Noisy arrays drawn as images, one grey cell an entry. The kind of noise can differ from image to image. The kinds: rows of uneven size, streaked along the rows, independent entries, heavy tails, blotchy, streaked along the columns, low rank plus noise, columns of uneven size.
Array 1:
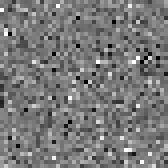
heavy tails
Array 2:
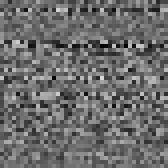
rows of uneven size
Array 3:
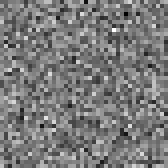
independent entries
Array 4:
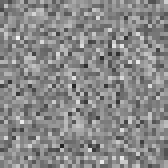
independent entries
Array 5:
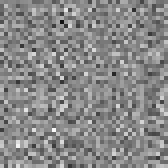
low rank plus noise
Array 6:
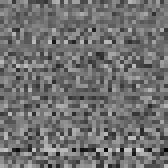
rows of uneven size
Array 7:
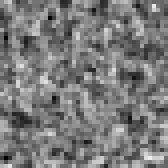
blotchy
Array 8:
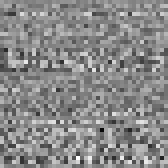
rows of uneven size
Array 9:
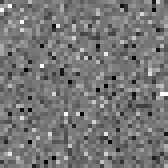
heavy tails
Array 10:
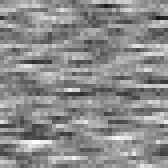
streaked along the rows
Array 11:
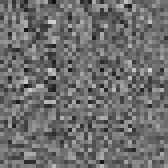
low rank plus noise
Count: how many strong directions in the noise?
three or four
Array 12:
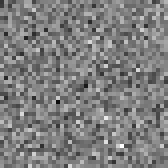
independent entries
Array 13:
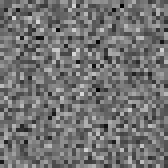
independent entries
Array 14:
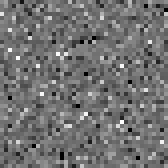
heavy tails
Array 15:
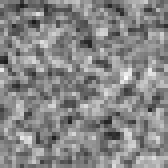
blotchy
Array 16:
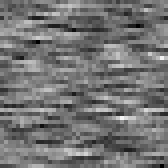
streaked along the rows
